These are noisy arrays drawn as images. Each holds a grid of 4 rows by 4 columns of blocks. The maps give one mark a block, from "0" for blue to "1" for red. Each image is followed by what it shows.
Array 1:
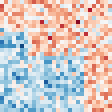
1 1 1 1
0 1 1 1
0 0 0 1
0 0 0 1
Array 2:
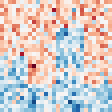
1 1 1 1
1 1 0 1
0 1 0 1
0 0 0 0
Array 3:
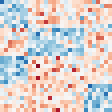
0 1 1 1
1 0 0 1
0 1 1 1
1 1 1 0
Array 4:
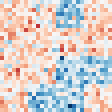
1 1 0 1
1 1 1 1
1 1 0 0
1 0 0 1
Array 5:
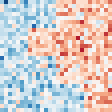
0 0 1 1
0 1 1 1
0 0 1 1
0 0 0 1
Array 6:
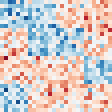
0 0 1 1
1 0 0 1
1 1 1 0
0 1 1 1
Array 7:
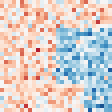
1 1 1 1
1 1 0 0
1 1 0 0
1 1 1 0
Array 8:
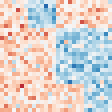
1 0 1 1
1 1 0 0
1 1 0 0
1 1 1 0
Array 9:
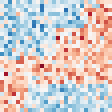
0 0 0 1
0 0 1 1
1 1 1 1
1 0 0 0
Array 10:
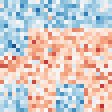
0 0 0 0
0 1 1 1
1 1 1 1
0 1 0 1
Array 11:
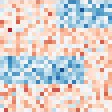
1 1 0 0
1 1 1 1
0 0 0 1
1 1 1 1
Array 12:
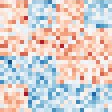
1 0 1 0
1 1 1 1
0 0 1 1
1 0 0 0
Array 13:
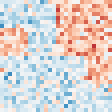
0 0 1 1
1 0 1 1
0 0 0 1
0 0 0 0
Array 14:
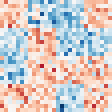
1 0 0 1
0 1 0 0
0 1 1 1
1 1 0 1
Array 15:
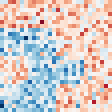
1 1 1 1
0 0 1 1
1 0 0 1
0 0 1 1
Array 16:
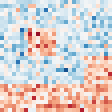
0 0 0 0
0 1 0 0
0 0 0 1
1 1 1 1
